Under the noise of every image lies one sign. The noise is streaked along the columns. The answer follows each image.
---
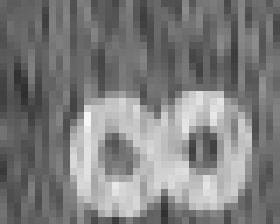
light infinity sign
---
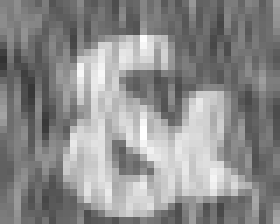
light ampersand
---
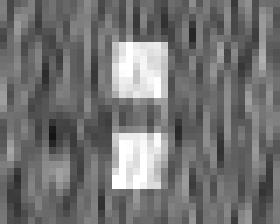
light colon
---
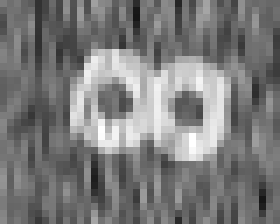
light infinity sign
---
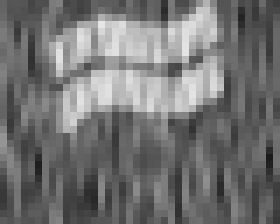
light approximately sign
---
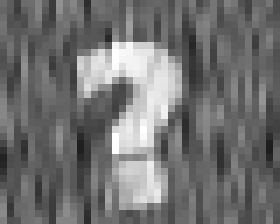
light question mark
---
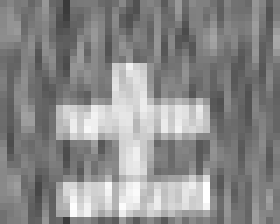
light plus-minus sign
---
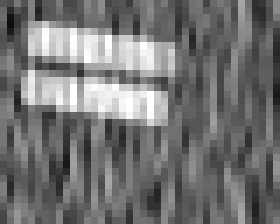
light equals sign
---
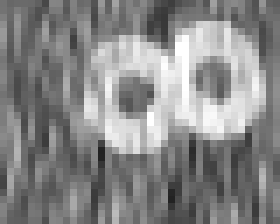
light infinity sign
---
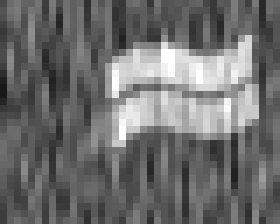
light approximately sign
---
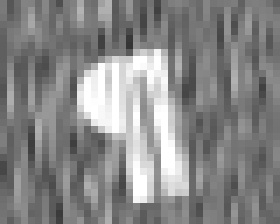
light pilcrow
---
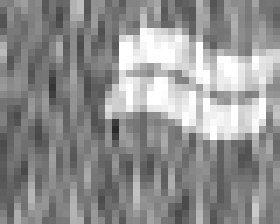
light approximately sign
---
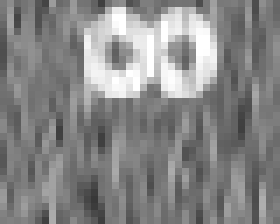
light infinity sign
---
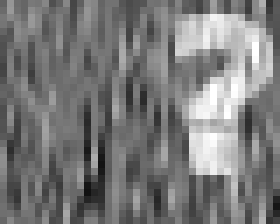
light question mark
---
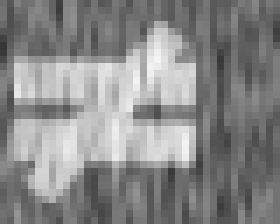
light not-equal sign
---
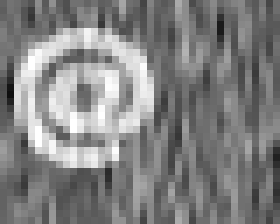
light at sign
